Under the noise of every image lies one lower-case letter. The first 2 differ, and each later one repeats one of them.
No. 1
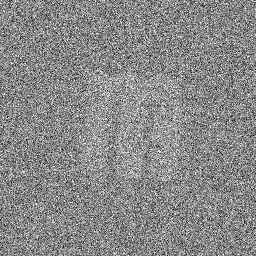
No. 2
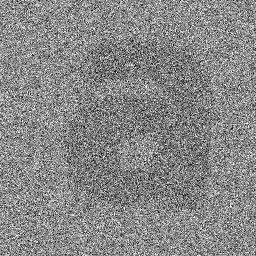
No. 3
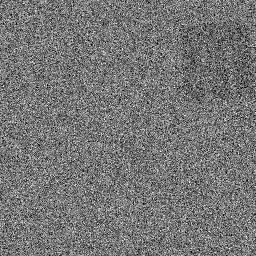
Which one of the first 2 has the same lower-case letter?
1
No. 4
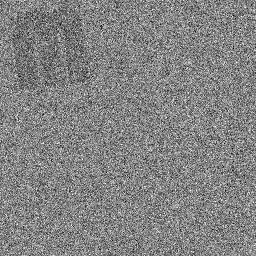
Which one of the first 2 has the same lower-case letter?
1
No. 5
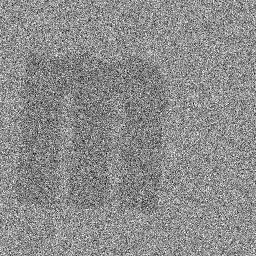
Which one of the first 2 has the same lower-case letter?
1
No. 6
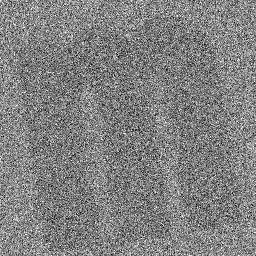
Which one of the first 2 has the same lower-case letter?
1
